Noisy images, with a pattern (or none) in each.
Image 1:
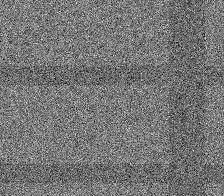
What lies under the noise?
bands of rows crossing bands of columns
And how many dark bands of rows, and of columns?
2 and 1
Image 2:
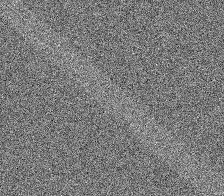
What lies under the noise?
a diagonal band
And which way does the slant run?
top left to bottom right
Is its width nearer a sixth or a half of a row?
a sixth
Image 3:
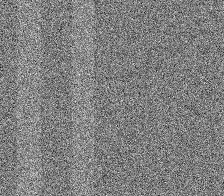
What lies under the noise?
bands of columns
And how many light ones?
2
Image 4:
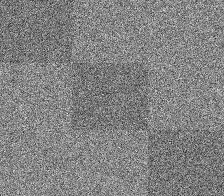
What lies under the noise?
blocks along the diagonal
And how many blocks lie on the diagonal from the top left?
3
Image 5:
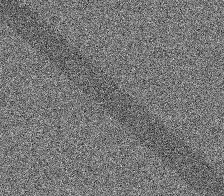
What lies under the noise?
a diagonal band
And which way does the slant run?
top left to bottom right
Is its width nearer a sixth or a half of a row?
a sixth
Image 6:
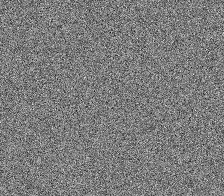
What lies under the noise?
only noise
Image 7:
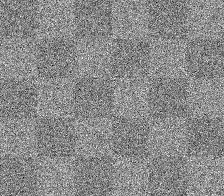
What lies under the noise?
a checkerboard
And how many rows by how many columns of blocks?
5 by 6
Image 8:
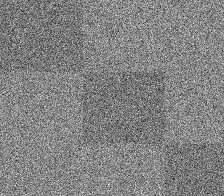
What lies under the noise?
blocks along the diagonal
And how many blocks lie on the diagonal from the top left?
3
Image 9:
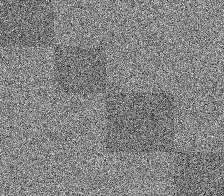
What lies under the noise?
blocks along the diagonal
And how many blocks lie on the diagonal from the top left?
4
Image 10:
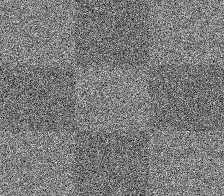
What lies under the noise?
a checkerboard
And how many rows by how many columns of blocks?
3 by 3
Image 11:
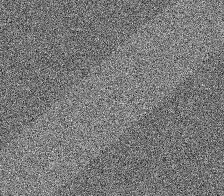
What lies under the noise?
a diagonal band
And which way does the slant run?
bottom left to top right
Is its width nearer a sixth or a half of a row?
a half
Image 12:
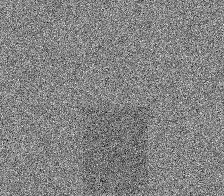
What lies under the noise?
one block
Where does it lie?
bottom middle
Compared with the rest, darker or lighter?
darker
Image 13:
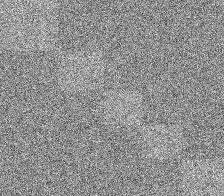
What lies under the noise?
blocks along the diagonal
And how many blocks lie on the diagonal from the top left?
5
